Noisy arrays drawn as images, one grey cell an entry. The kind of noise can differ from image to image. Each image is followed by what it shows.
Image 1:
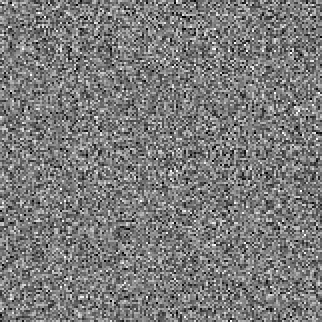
low rank plus noise
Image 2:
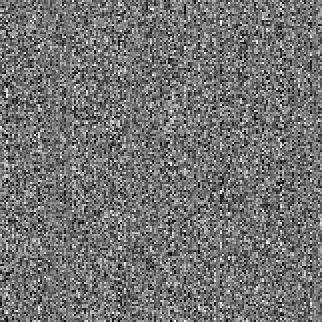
columns of uneven size
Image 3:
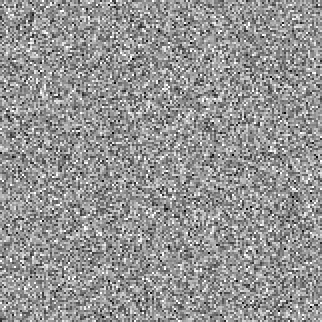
independent entries
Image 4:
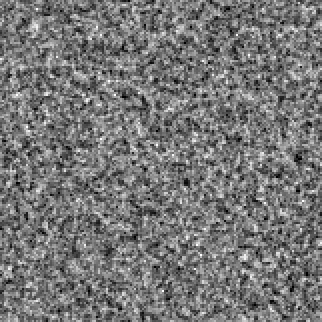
blotchy
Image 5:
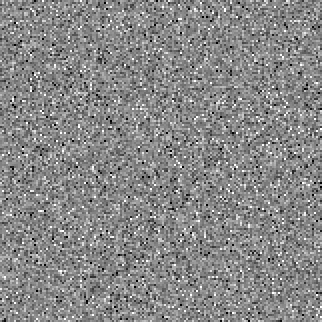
heavy tails
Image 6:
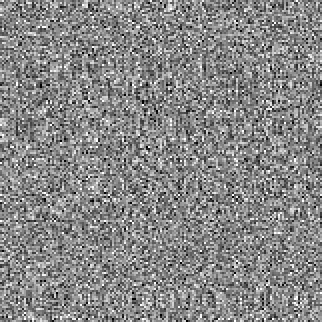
low rank plus noise
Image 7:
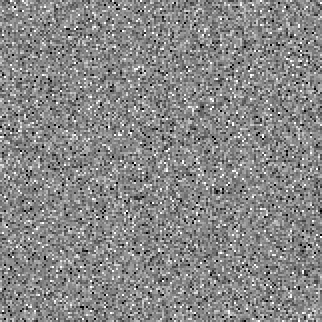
heavy tails
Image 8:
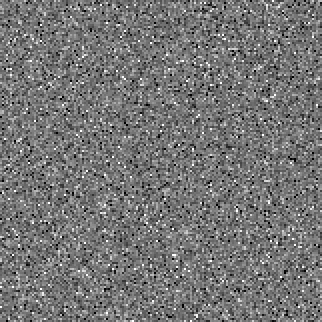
heavy tails
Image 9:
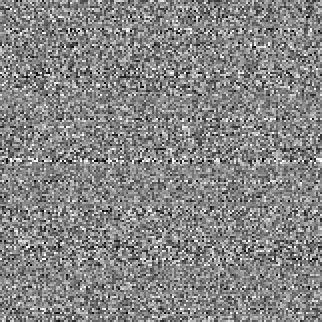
rows of uneven size
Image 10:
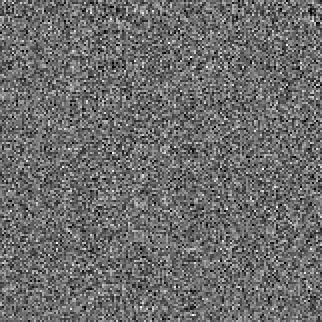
low rank plus noise
